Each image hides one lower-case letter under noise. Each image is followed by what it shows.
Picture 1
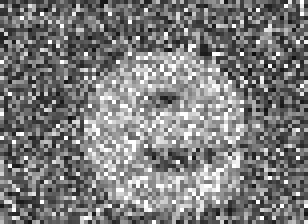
e
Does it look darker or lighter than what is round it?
lighter
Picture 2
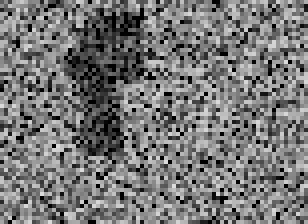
f
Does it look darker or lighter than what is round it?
darker
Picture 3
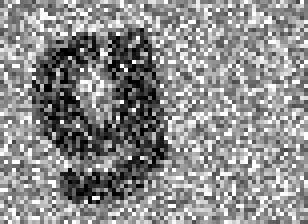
g
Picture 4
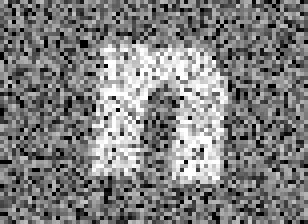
n
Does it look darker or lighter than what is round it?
lighter
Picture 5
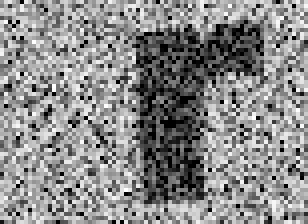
r
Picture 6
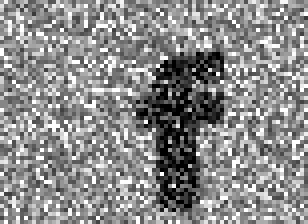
f
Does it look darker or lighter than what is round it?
darker
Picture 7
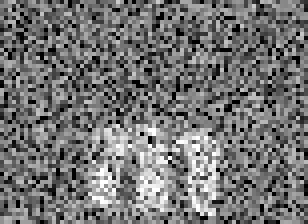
m
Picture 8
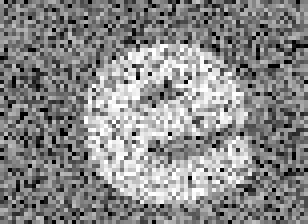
e
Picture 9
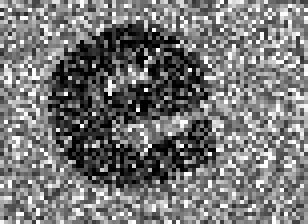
e
